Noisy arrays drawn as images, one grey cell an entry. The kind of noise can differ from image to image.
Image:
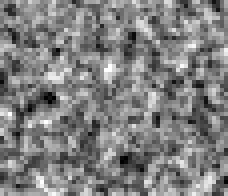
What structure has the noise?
blotchy
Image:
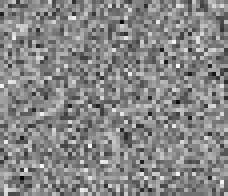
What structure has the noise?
independent entries
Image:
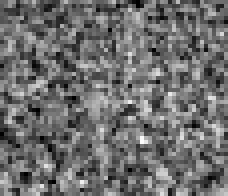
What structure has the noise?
blotchy
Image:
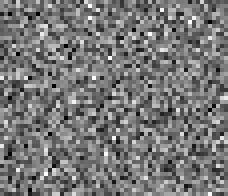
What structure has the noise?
independent entries
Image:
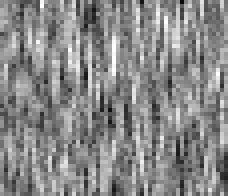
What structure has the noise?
streaked along the columns
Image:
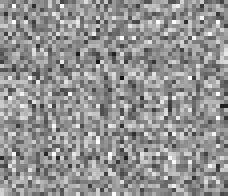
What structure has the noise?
low rank plus noise
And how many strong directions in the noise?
three or four
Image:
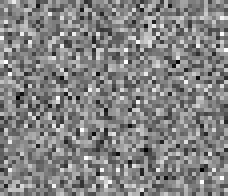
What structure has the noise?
independent entries
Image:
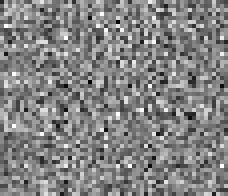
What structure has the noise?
low rank plus noise
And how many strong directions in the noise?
three or four
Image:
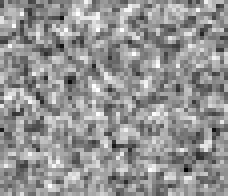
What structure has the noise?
blotchy
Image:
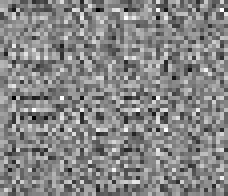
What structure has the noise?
low rank plus noise
